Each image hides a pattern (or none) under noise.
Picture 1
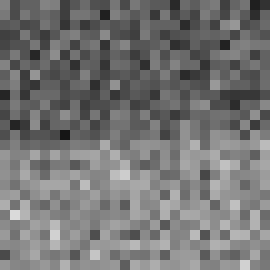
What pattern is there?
a sharp edge
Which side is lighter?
bottom
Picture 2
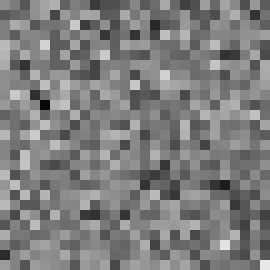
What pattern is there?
only noise
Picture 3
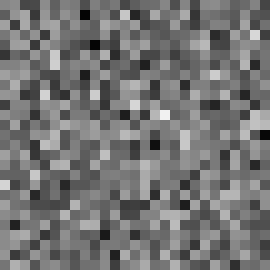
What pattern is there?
only noise
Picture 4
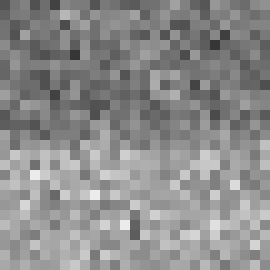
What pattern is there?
a sharp edge
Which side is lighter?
bottom
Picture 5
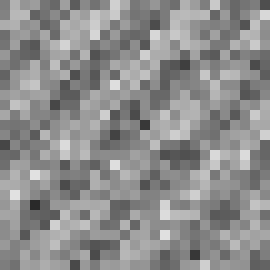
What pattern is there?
diagonal stripes
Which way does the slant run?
bottom left to top right
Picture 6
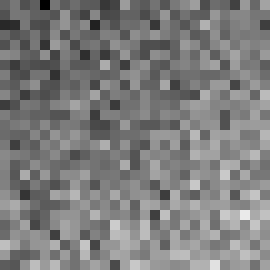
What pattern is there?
a smooth slope
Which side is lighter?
bottom right
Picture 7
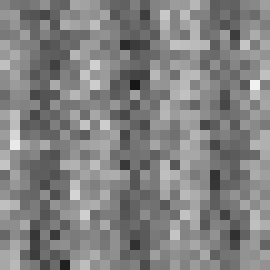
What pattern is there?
vertical stripes
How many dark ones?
3
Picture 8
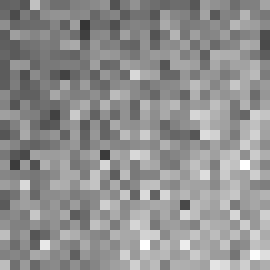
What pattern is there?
a smooth slope
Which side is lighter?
bottom right
